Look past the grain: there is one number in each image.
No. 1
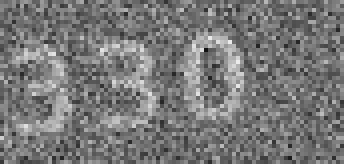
330
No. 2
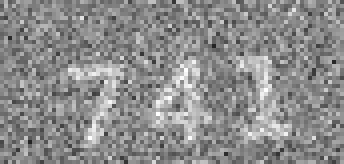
741
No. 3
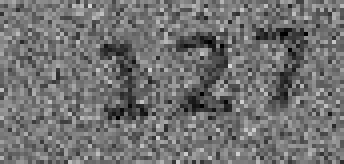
127
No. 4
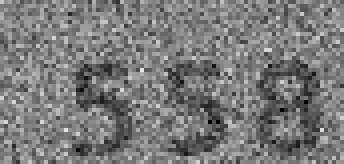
558
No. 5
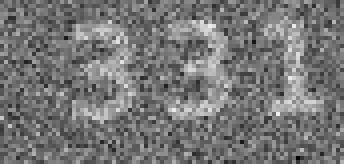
331
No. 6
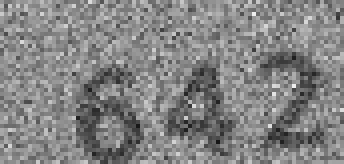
642
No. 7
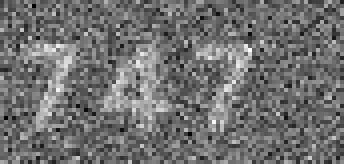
747
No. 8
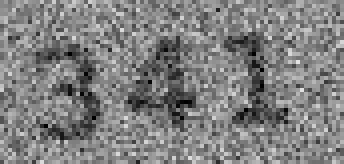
341
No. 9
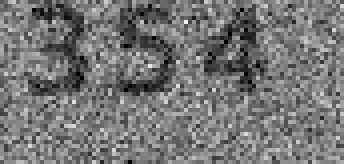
354
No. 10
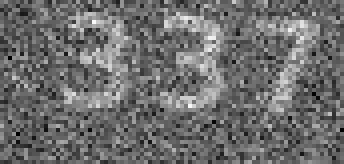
337
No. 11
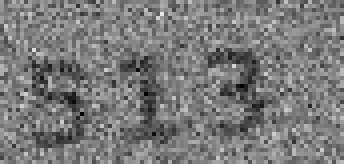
513
